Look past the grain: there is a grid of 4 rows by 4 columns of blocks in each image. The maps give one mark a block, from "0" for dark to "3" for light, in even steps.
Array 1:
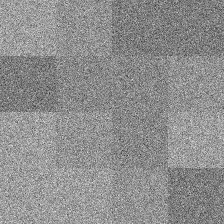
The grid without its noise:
3 2 0 0
0 1 1 2
3 2 1 3
3 3 2 0
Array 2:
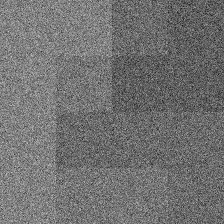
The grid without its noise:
3 3 1 0
3 2 0 0
3 1 1 1
3 2 2 1
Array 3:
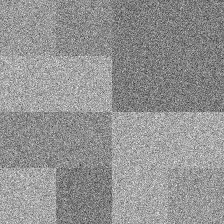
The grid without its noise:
2 1 0 0
3 3 0 0
1 1 3 3
3 0 3 2
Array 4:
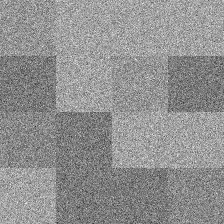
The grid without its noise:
2 3 3 3
0 3 2 0
1 0 3 3
3 0 0 1
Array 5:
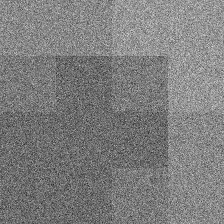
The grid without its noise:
2 2 3 3
1 0 1 3
0 0 0 2
0 0 1 2
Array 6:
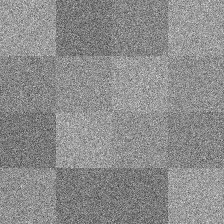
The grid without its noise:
3 0 1 3
1 2 3 2
0 3 2 1
2 0 0 3
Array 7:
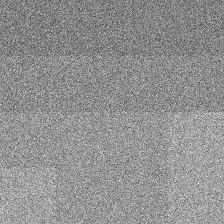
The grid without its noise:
0 0 0 0
1 1 1 1
2 2 2 3
3 2 2 3
